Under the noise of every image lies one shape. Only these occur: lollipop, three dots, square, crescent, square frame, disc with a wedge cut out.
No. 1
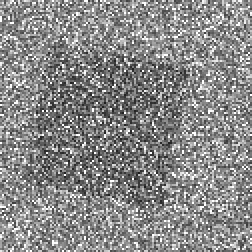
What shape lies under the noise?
square
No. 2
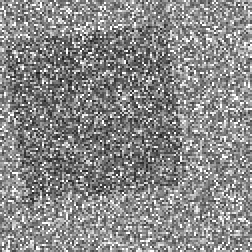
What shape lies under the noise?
square
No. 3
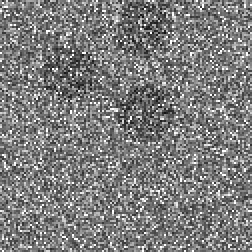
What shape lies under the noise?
three dots
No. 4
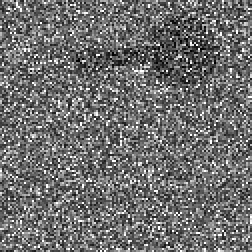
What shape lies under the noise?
lollipop
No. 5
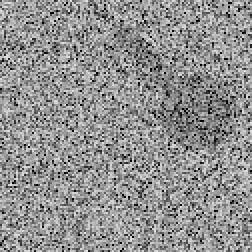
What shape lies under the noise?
lollipop
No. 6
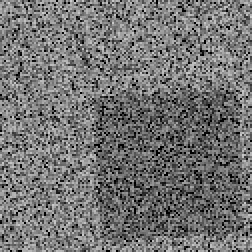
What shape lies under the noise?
square
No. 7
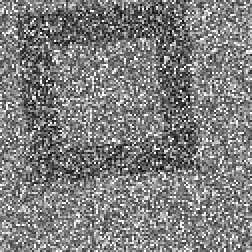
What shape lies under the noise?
square frame
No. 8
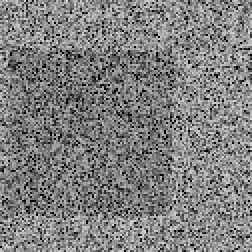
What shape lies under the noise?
square
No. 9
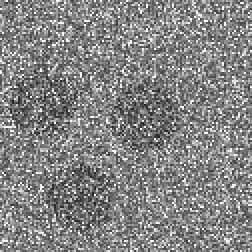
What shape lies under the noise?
three dots
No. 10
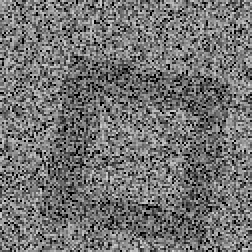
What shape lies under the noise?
square frame
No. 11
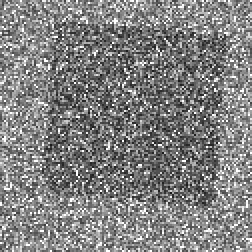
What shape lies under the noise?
square
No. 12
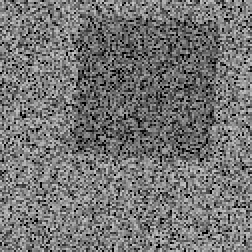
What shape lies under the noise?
square
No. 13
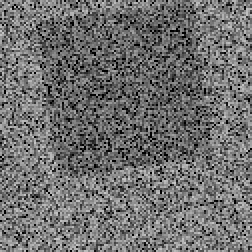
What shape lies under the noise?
square
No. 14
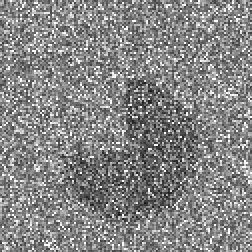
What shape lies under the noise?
disc with a wedge cut out
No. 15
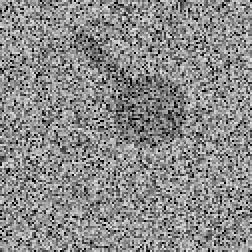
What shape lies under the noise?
lollipop
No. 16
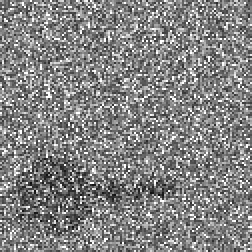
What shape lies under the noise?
lollipop
